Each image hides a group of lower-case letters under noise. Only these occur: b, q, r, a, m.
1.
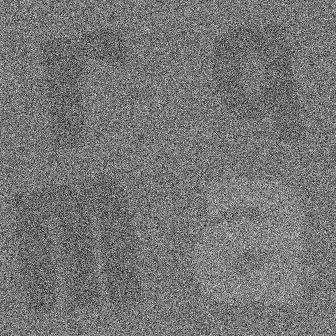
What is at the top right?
q
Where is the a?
bottom right
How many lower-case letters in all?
4
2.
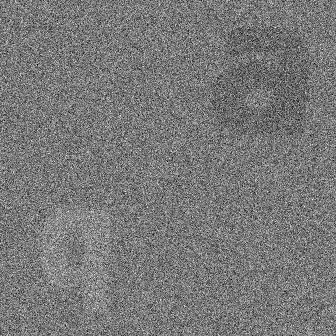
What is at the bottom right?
nothing
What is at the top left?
nothing
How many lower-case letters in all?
2
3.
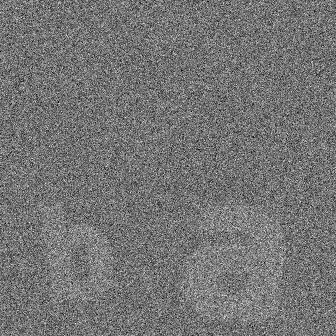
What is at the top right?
nothing
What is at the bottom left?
b
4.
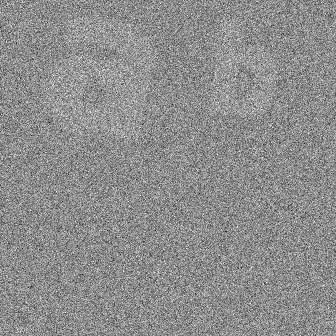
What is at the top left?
a
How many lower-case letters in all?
2
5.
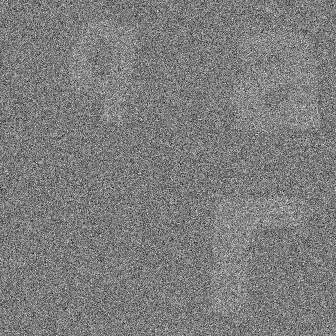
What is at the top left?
q
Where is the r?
bottom right
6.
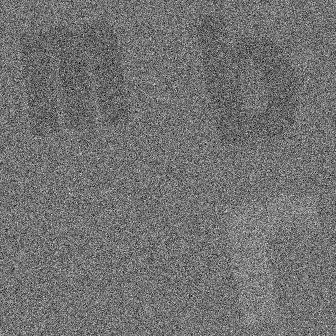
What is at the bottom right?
r
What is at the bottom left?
nothing
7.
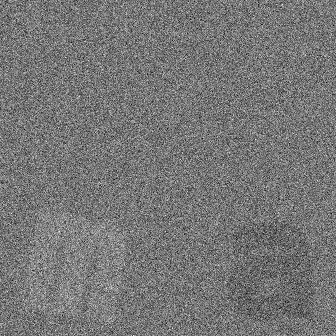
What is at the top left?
nothing
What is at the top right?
nothing
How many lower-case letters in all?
2
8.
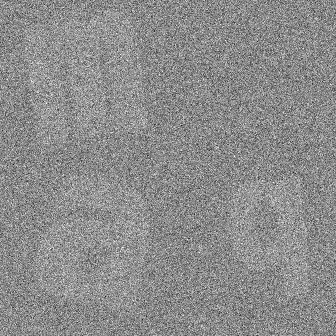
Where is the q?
bottom right
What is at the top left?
m
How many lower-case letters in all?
3
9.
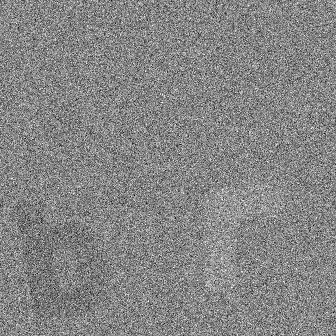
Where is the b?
bottom left
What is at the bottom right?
r
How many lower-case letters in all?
2
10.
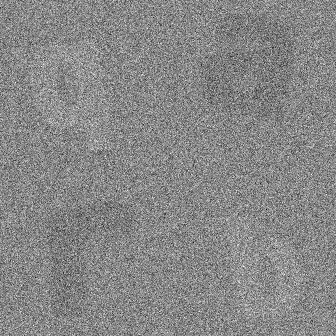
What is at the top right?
a
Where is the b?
bottom right
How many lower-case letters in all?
4
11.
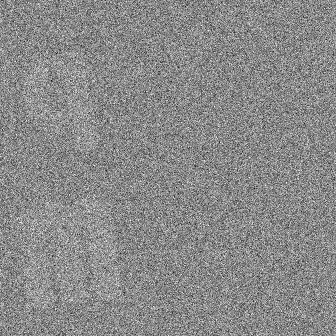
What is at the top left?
q
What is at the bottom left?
m
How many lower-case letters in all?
2
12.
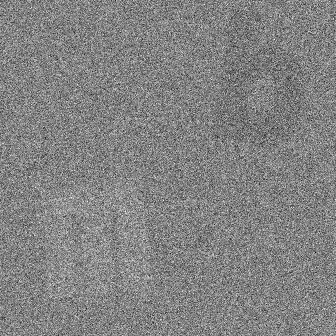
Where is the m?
bottom left
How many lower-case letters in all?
2
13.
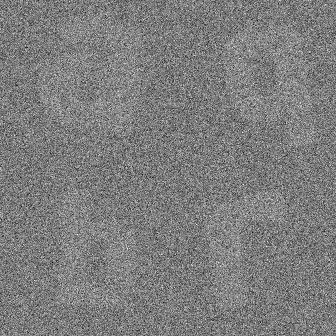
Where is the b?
bottom left
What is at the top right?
q
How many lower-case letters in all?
4
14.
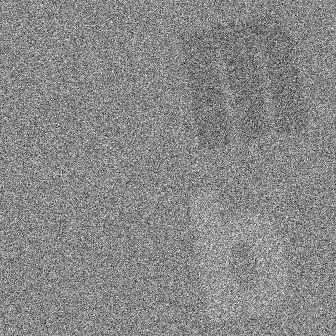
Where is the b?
bottom right
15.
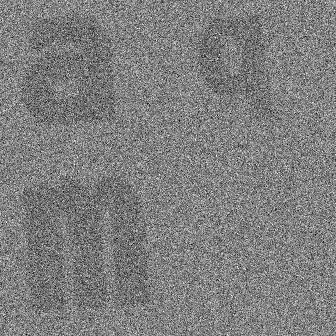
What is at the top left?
a
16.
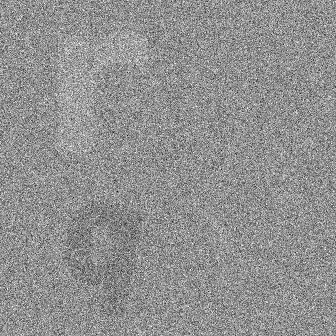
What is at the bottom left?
q
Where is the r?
top left
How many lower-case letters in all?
2
